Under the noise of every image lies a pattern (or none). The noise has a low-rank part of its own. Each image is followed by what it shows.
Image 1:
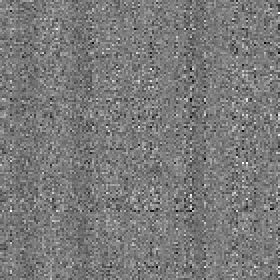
bands of columns
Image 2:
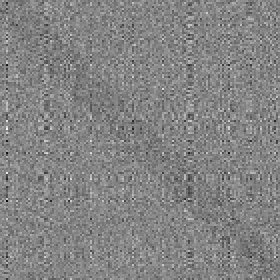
a diagonal band
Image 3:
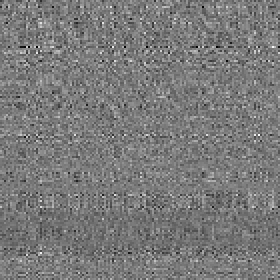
one band of rows
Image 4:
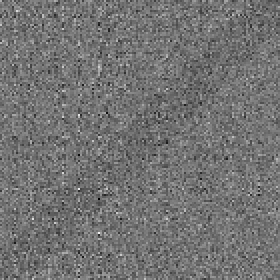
a diagonal band
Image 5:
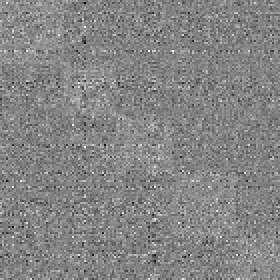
blocks along the diagonal
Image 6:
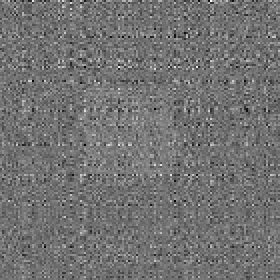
one block
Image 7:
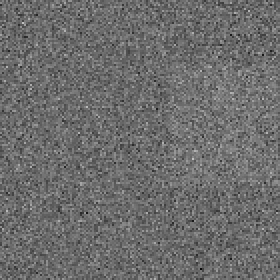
one block
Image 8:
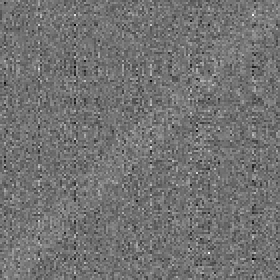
a diagonal band
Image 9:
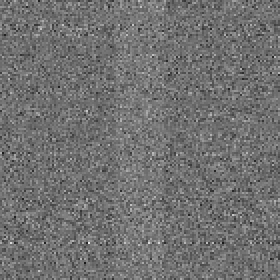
one band of columns
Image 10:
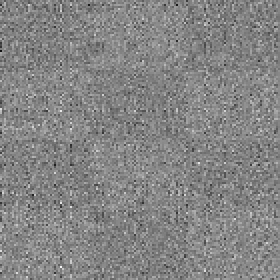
a checkerboard
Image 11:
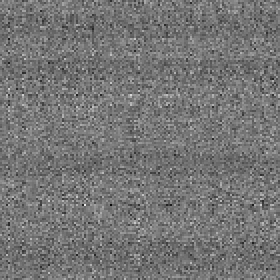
bands of rows
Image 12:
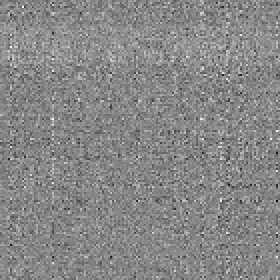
one band of rows
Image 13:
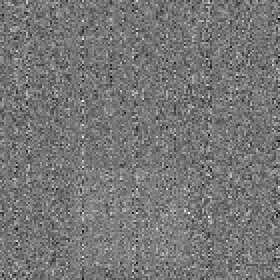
one block
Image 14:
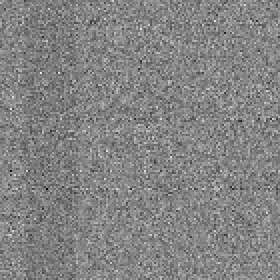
one band of columns
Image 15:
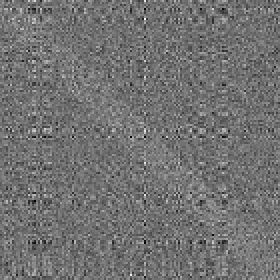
a diagonal band
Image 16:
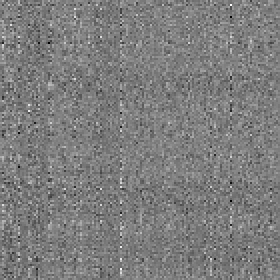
bands of rows crossing bands of columns
